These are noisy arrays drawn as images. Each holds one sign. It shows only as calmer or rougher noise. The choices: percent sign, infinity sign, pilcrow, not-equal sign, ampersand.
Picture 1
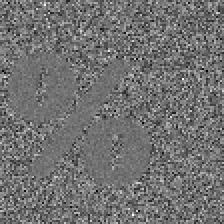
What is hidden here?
calm percent sign
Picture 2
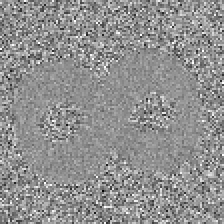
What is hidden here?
calm infinity sign
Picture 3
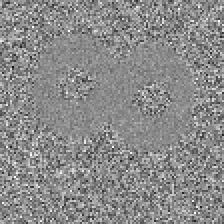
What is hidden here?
calm infinity sign
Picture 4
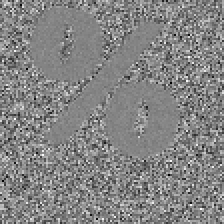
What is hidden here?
calm percent sign
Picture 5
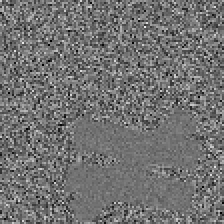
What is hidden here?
calm not-equal sign
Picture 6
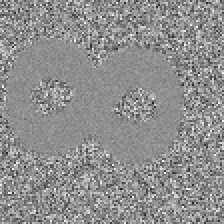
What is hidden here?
calm infinity sign
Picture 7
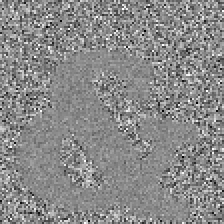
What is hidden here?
calm ampersand
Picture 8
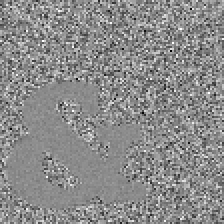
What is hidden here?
calm ampersand
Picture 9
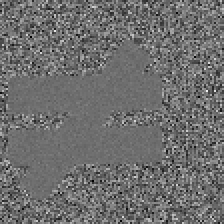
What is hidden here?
calm not-equal sign
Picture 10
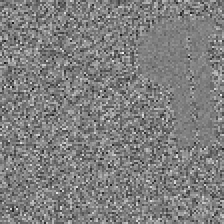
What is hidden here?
calm pilcrow
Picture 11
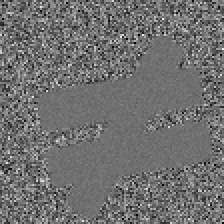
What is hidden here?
calm not-equal sign
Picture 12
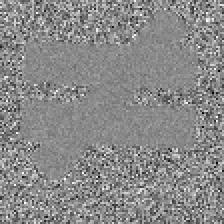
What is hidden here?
calm not-equal sign
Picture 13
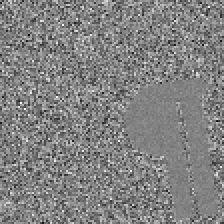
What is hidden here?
calm pilcrow
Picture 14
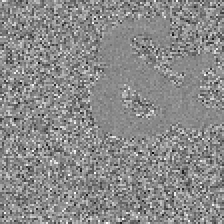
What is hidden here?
calm ampersand
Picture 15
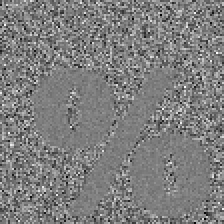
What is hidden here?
calm percent sign
